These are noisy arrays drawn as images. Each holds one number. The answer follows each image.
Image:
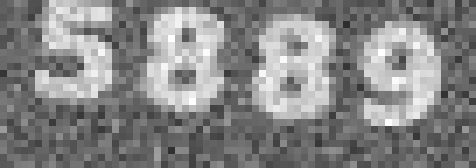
5889
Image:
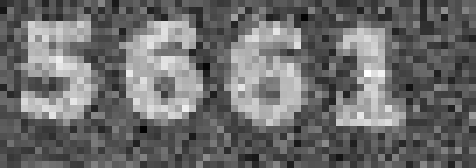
5661
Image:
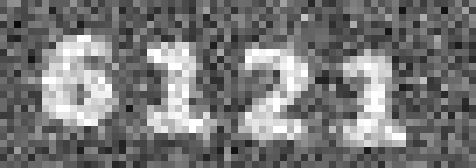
6121
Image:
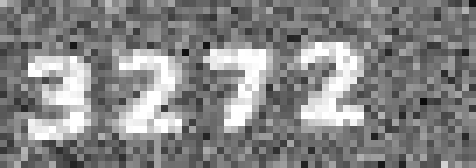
3272
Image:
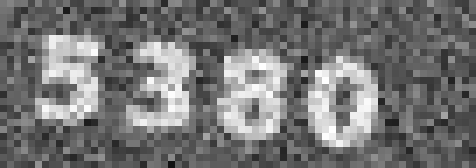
5380
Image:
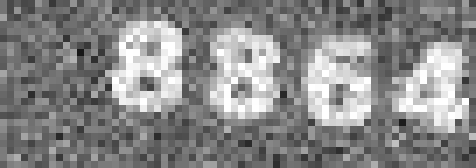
8864
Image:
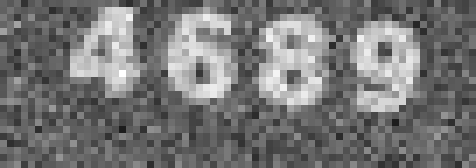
4689
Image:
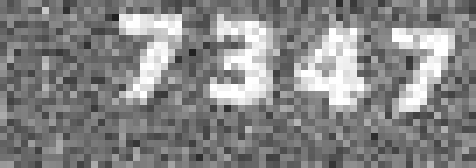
7347
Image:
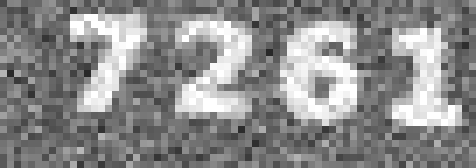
7261
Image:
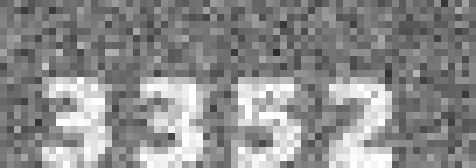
3352
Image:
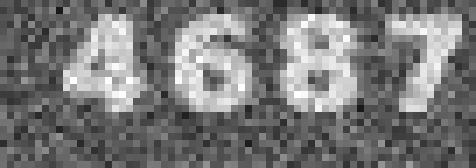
4687
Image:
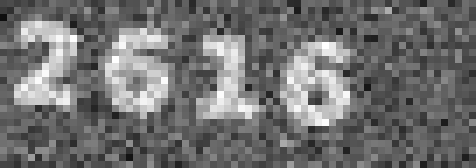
2616
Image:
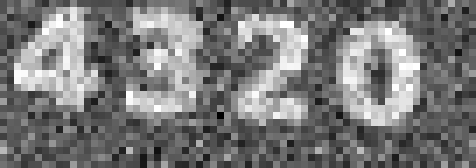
4320
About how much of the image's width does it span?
nearly all
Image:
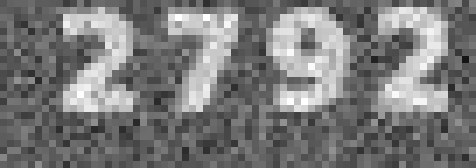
2792
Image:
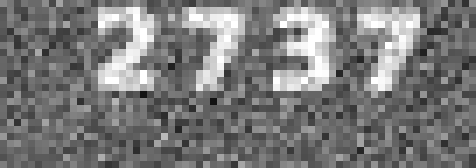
2737
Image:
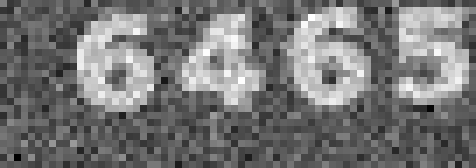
6465
